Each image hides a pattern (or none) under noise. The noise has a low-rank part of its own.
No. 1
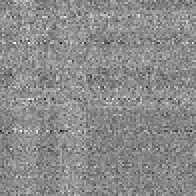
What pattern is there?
bands of rows crossing bands of columns
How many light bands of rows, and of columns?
3 and 2
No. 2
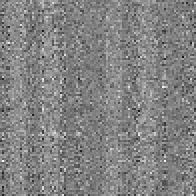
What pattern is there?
bands of columns
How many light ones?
4
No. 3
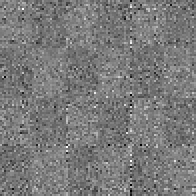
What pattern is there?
a checkerboard
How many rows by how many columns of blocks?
4 by 6
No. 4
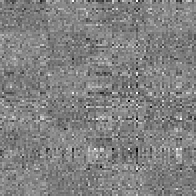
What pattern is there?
a checkerboard
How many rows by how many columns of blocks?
6 by 4
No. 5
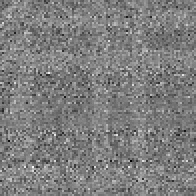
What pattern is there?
bands of rows crossing bands of columns
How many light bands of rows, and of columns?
3 and 3
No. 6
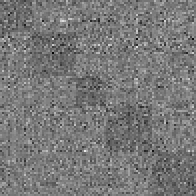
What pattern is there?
blocks along the diagonal
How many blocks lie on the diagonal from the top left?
5
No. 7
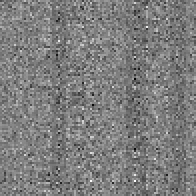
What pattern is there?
bands of columns
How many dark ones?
3
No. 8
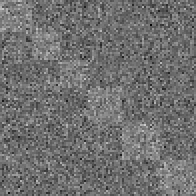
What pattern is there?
blocks along the diagonal
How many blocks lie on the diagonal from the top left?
6
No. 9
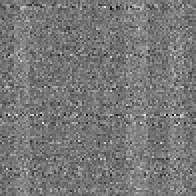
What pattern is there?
bands of columns
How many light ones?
3
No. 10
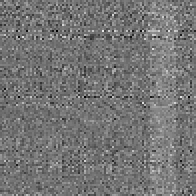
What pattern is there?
one band of columns
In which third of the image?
right
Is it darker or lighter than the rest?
lighter
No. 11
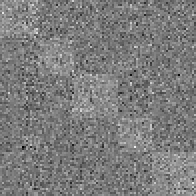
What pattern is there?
blocks along the diagonal
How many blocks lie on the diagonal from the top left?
5
